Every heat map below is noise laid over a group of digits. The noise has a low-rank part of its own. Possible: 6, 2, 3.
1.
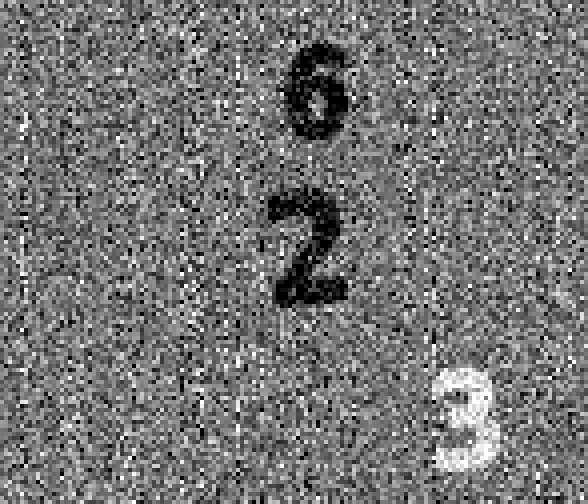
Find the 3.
bottom right
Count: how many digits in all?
3
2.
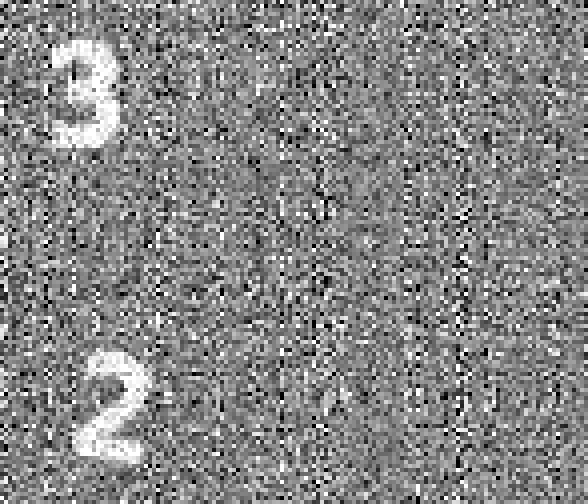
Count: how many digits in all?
2
